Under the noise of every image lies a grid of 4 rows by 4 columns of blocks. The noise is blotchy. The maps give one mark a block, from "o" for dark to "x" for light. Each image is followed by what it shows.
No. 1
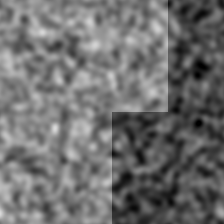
xxxo
xxxo
xxoo
xxoo
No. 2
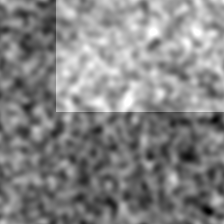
oxxx
oxxx
oooo
oooo
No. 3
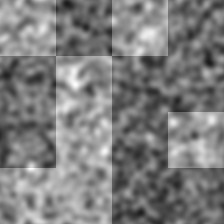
xoxo
oxoo
oxox
xxoo
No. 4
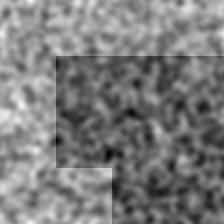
xxxx
xooo
xooo
xxoo
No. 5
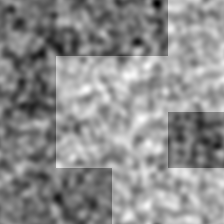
ooox
oxxx
oxxo
ooxx
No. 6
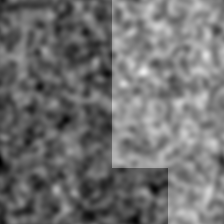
ooxx
ooxx
ooxx
ooox
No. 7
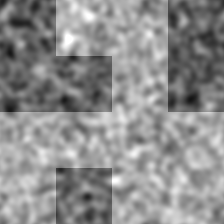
oxxo
ooxo
xxxx
xoxx
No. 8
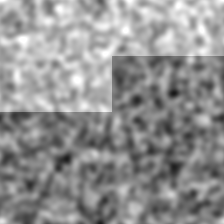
xxxx
xxoo
oooo
oooo
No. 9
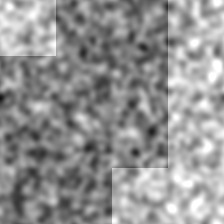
xoox
ooox
ooox
ooxx
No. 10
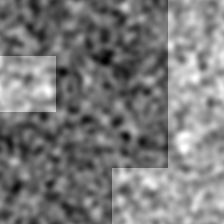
ooox
xoox
ooox
ooxx
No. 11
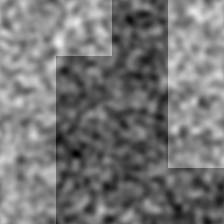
xxox
xoox
xoox
xooo
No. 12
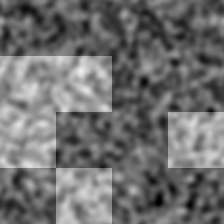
oooo
xxoo
xoox
oxoo
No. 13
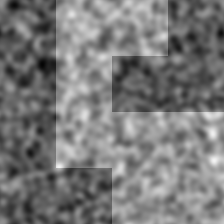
oxxo
oxoo
oxxx
ooxx
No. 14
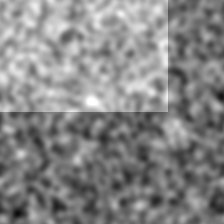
xxxo
xxxo
oooo
oooo
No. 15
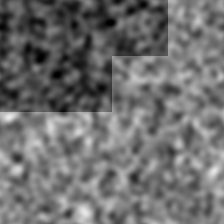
ooox
ooxx
xxxx
xxxx
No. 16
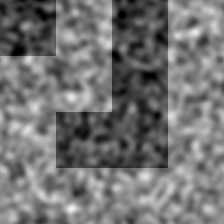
oxox
xxox
xoox
xxxx
